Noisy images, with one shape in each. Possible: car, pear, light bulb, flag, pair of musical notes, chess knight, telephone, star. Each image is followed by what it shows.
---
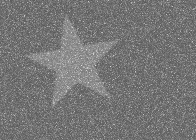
star
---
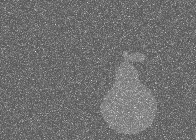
pear
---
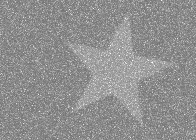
star
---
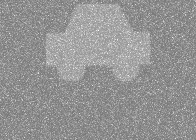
car
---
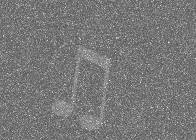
pair of musical notes
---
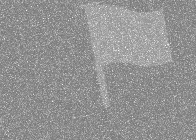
flag
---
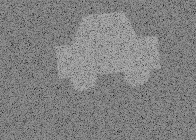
car
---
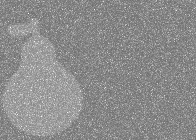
pear
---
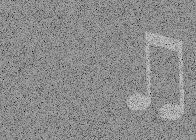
pair of musical notes
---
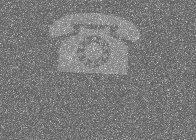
telephone
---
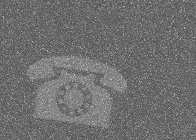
telephone
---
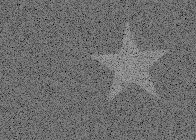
star
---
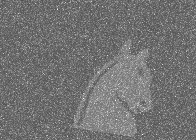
chess knight
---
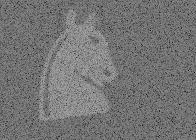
chess knight
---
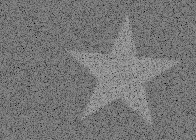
star
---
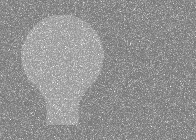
light bulb
